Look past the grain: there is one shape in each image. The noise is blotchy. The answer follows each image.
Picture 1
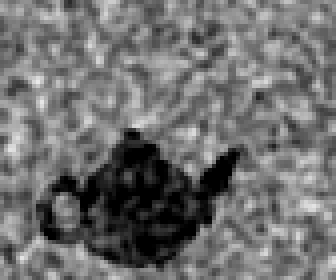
teapot
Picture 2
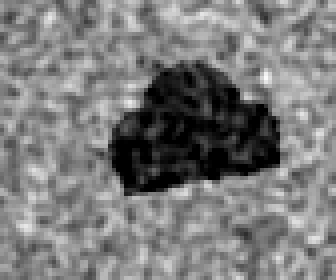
cloud
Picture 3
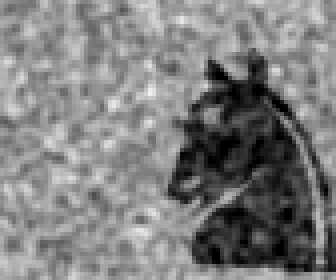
chess knight
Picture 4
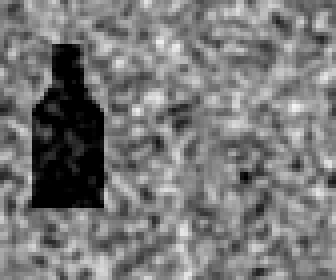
bottle
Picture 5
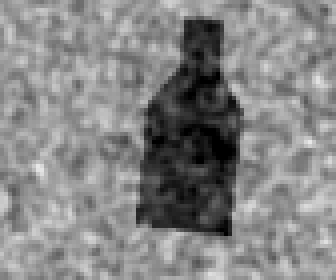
bottle
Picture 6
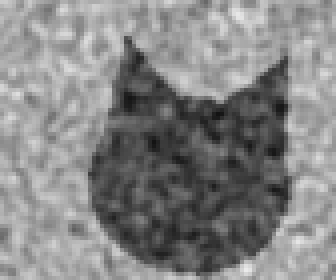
cat's head
